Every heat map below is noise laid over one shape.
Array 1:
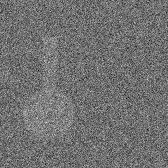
lollipop
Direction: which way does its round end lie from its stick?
down
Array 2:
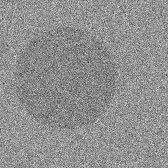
disc
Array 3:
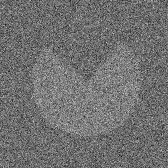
disc with a wedge cut out
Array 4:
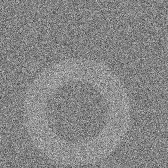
ring
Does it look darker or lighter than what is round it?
lighter
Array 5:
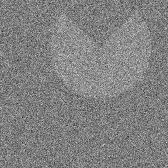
disc with a wedge cut out
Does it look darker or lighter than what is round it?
lighter
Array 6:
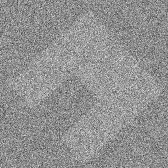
square with a notch
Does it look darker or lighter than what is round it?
lighter
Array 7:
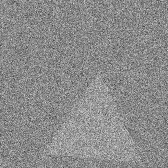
triangle
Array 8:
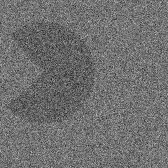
disc with a wedge cut out
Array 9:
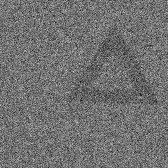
triangle frame
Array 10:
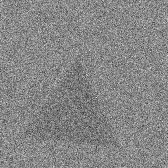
triangle
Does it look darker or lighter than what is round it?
darker
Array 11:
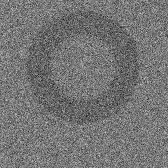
ring
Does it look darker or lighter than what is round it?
darker
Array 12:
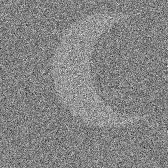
crescent
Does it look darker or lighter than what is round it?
lighter
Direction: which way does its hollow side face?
right
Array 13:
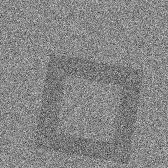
square frame
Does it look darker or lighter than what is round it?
darker
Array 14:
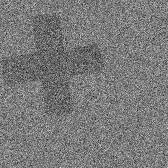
cross
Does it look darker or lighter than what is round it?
darker
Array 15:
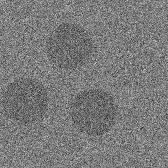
three dots
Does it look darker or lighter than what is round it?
darker
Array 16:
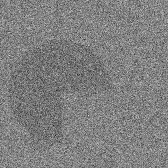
disc with a wedge cut out
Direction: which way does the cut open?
down and right
